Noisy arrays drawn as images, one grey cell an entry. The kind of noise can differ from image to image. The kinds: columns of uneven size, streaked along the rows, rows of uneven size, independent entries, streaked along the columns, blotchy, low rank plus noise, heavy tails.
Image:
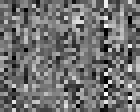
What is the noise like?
columns of uneven size
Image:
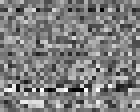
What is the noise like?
rows of uneven size
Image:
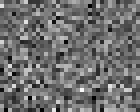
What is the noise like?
low rank plus noise
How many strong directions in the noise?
five to eight
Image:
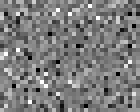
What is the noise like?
heavy tails
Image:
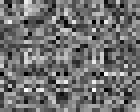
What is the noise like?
low rank plus noise
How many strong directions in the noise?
one
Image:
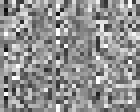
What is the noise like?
columns of uneven size
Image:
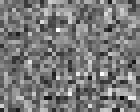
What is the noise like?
low rank plus noise
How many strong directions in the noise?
three or four
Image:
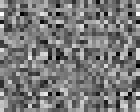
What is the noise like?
low rank plus noise
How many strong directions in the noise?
one
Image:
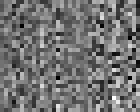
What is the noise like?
columns of uneven size
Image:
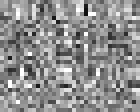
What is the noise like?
low rank plus noise
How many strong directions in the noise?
two
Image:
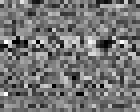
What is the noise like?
rows of uneven size
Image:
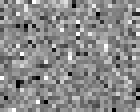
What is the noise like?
heavy tails
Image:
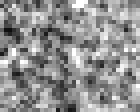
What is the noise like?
blotchy
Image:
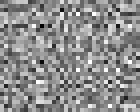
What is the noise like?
low rank plus noise
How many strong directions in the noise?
one
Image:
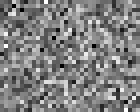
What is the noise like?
independent entries
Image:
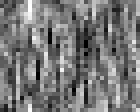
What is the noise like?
streaked along the columns
